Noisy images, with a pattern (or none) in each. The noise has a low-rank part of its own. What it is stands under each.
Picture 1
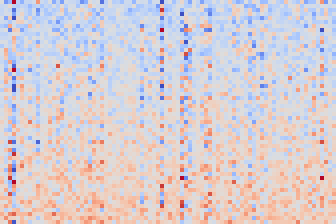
a smooth slope
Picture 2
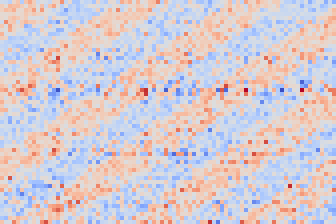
diagonal stripes
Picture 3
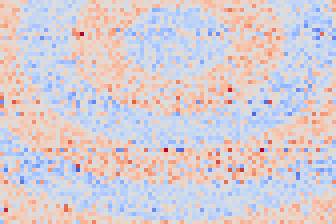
rings round one point
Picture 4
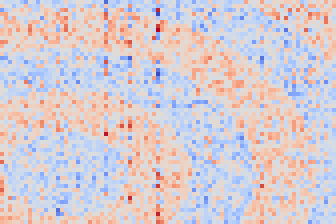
rings round one point
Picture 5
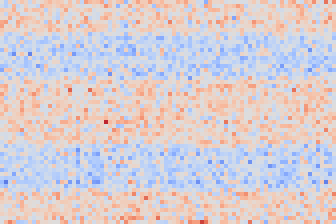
horizontal stripes
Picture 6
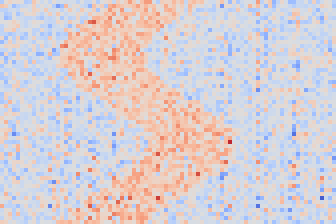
a wavy band
